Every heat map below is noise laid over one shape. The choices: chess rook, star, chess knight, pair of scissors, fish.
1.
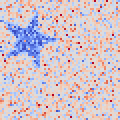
star
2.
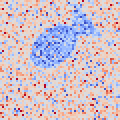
fish
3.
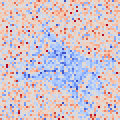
chess rook
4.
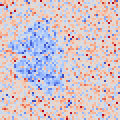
chess knight
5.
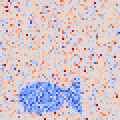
fish
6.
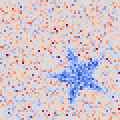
star
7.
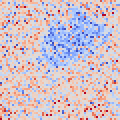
chess knight
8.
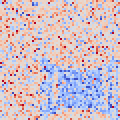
chess rook
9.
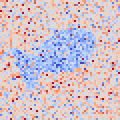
fish
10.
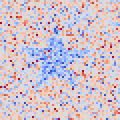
star
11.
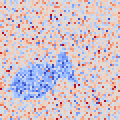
fish
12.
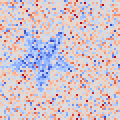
star
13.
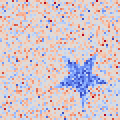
star
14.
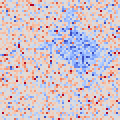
chess rook
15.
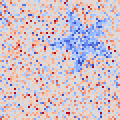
star
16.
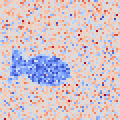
fish
